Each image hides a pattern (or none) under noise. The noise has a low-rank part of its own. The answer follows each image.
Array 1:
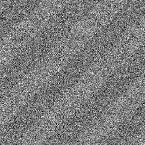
diagonal stripes
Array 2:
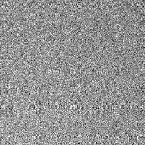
a smooth slope
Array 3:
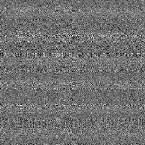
horizontal stripes
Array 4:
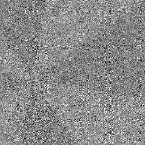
spokes from one point
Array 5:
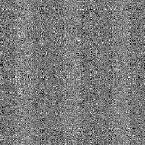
vertical stripes
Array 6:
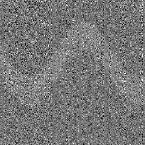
a wavy band
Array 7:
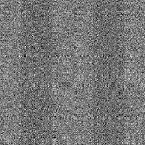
vertical stripes
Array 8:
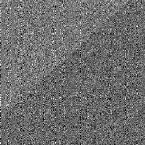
a sharp edge
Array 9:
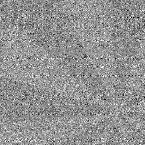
spokes from one point
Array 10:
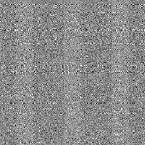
vertical stripes
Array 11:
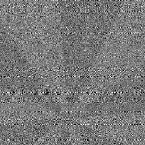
spokes from one point
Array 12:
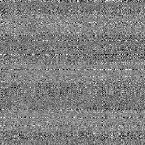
horizontal stripes
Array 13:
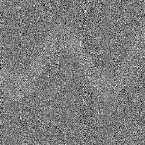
a wavy band
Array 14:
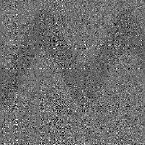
a wavy band
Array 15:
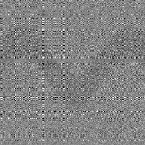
a wavy band
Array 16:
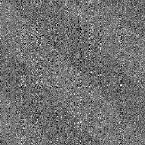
diagonal stripes
